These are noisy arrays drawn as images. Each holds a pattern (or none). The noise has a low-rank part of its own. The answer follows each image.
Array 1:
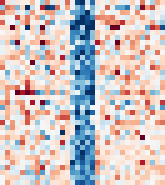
one vertical stripe
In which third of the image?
middle
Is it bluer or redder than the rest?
bluer
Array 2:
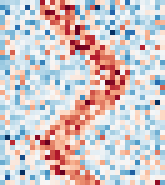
a wavy band
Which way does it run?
top to bottom
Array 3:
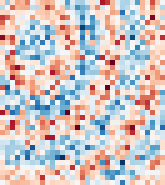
rings round one point
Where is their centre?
top left
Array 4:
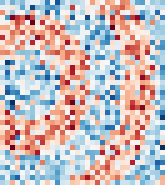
rings round one point
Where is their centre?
middle left
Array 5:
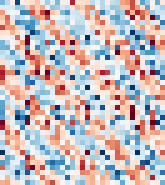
diagonal stripes
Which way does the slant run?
top left to bottom right
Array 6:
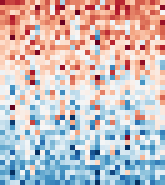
a smooth slope
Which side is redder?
top
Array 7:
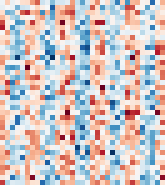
vertical stripes
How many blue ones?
5
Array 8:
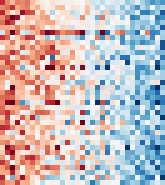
a smooth slope
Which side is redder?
left
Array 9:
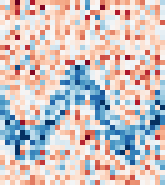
a wavy band
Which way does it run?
left to right
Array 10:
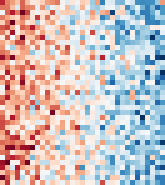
a smooth slope
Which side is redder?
left
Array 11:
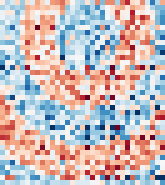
rings round one point
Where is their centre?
top middle
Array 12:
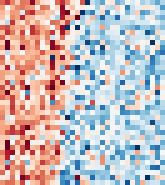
a sharp edge
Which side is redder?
left
